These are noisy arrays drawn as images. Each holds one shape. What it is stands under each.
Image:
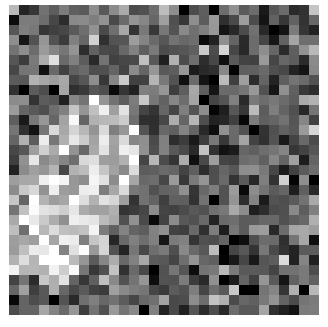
ellipse
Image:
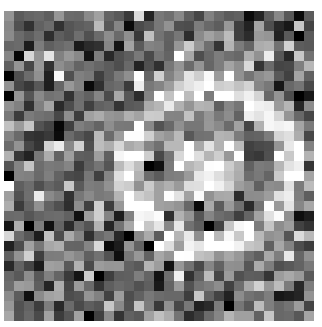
bullseye
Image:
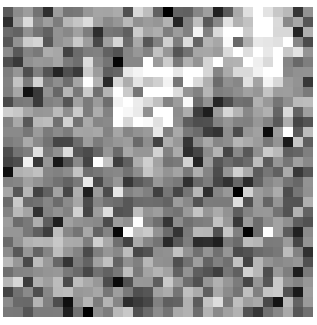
dumbbell
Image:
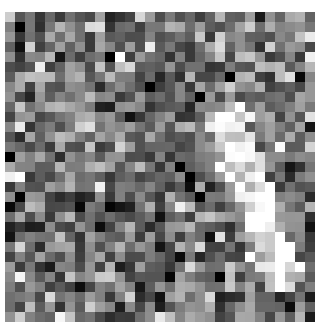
bar
